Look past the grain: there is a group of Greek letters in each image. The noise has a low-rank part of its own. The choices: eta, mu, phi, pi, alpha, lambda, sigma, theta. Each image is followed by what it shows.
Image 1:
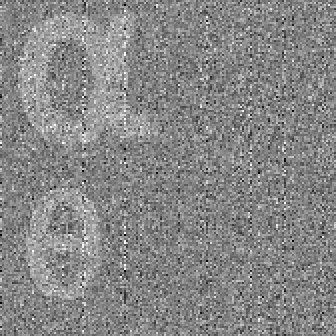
top left: light alpha; bottom left: light theta
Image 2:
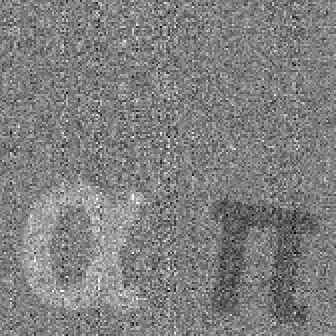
bottom left: light alpha; bottom right: dark pi
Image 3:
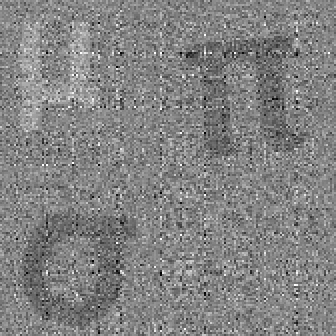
top left: light mu; top right: dark pi; bottom left: dark sigma
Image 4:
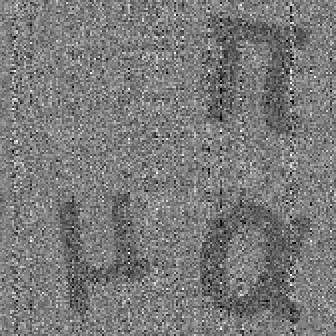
top right: dark pi; bottom left: dark mu; bottom right: dark alpha
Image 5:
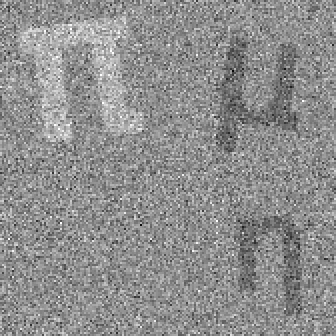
top left: light pi; top right: dark mu; bottom right: dark eta
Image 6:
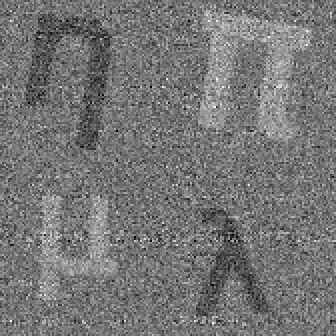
top left: dark eta; top right: light pi; bottom left: light mu; bottom right: dark lambda
